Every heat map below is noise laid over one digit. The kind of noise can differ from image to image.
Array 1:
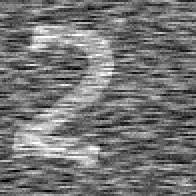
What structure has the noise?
streaked along the rows
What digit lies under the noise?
2
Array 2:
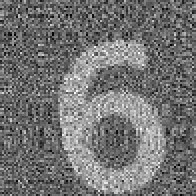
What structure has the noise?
low rank plus noise
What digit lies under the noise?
6
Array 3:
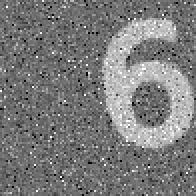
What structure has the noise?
heavy tails
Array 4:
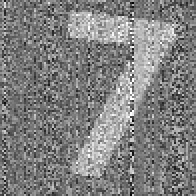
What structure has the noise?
columns of uneven size
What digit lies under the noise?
7
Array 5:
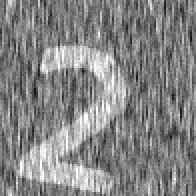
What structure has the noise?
streaked along the columns
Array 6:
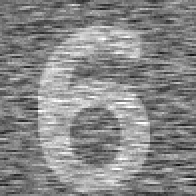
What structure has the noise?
streaked along the rows
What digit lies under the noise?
6
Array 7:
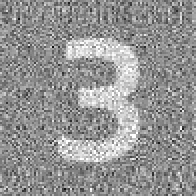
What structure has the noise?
low rank plus noise
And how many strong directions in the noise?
three or four
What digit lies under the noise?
3
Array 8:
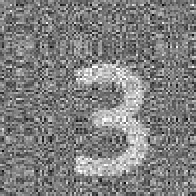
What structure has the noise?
low rank plus noise
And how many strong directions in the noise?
two
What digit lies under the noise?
3
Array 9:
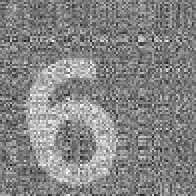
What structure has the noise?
low rank plus noise
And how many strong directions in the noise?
three or four
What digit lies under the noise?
6
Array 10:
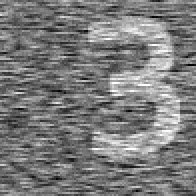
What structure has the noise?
streaked along the rows
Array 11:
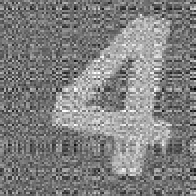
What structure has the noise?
low rank plus noise
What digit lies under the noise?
4
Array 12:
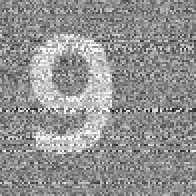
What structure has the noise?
rows of uneven size
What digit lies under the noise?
9
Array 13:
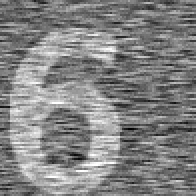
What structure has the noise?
streaked along the rows
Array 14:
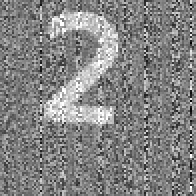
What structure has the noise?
columns of uneven size
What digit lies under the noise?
2
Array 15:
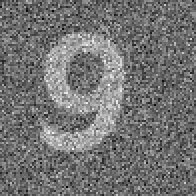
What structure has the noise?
independent entries
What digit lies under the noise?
9
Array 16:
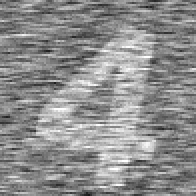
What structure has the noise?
streaked along the rows
